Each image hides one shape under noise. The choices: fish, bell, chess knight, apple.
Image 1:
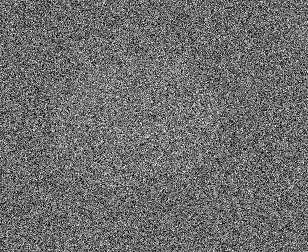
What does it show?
light apple
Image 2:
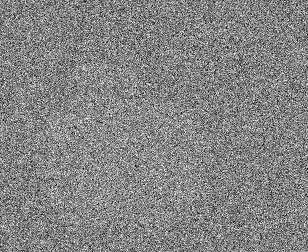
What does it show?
light apple
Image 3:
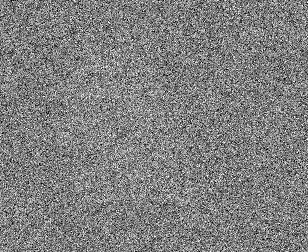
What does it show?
light chess knight
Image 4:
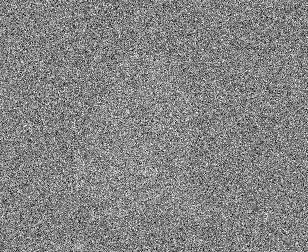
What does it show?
light bell
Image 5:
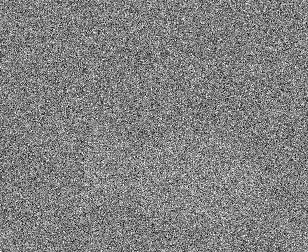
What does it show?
light fish
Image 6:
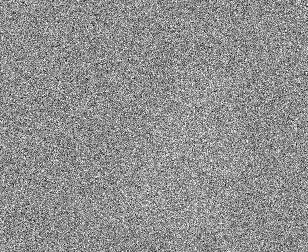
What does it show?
light chess knight
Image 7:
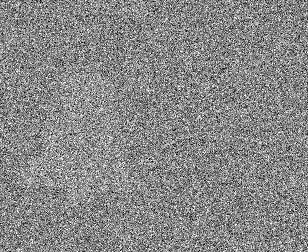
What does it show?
light bell
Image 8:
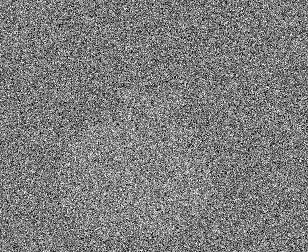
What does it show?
light apple
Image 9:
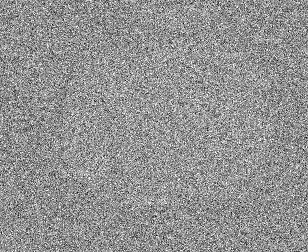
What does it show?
light apple
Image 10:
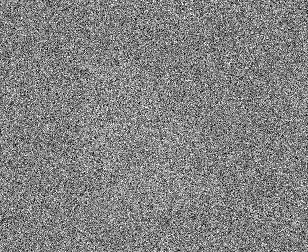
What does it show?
light chess knight
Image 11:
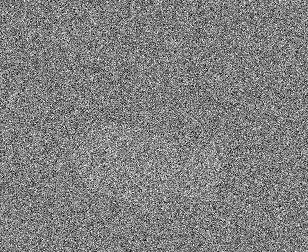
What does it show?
light fish
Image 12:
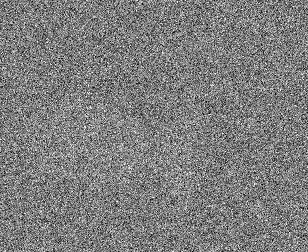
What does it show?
light fish
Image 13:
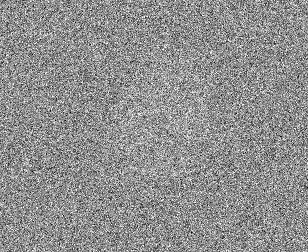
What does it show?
light chess knight
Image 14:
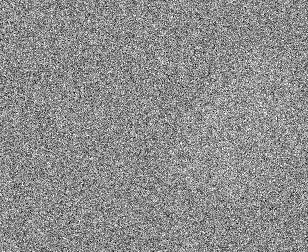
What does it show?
light chess knight
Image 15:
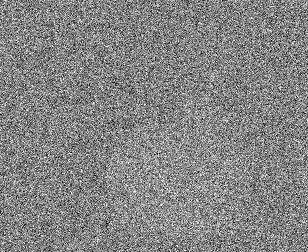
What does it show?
light apple
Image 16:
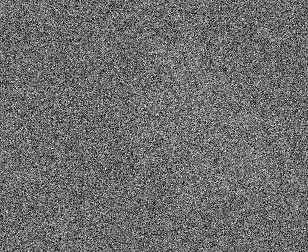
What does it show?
light chess knight
